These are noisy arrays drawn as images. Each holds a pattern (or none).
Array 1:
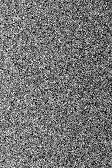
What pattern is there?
a smooth slope
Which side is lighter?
left
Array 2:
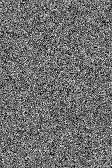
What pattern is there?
only noise
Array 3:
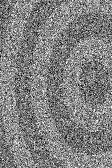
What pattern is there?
rings round one point
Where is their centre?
middle right
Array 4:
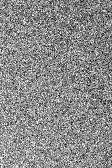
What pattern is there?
a smooth slope
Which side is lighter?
bottom left
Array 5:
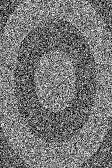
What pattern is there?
rings round one point
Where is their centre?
centre
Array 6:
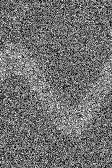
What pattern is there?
a wavy band
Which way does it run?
left to right
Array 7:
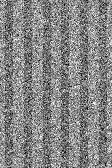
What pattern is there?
vertical stripes
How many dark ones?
6
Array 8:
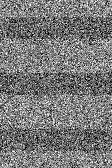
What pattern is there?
horizontal stripes
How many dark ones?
3
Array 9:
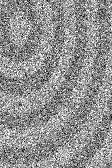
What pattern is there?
rings round one point
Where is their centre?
top left
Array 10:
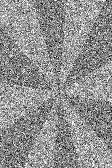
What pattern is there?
spokes from one point
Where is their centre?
centre
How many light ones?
6
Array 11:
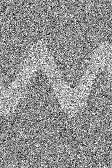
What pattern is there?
a wavy band
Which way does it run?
left to right
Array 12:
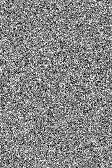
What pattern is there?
only noise
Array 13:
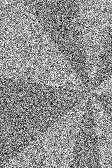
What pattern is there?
spokes from one point
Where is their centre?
middle right
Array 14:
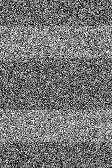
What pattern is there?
horizontal stripes
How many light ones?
2
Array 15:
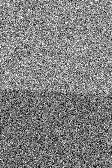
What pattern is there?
a sharp edge
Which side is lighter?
top
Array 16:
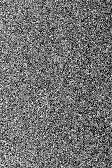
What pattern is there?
a smooth slope
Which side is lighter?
left
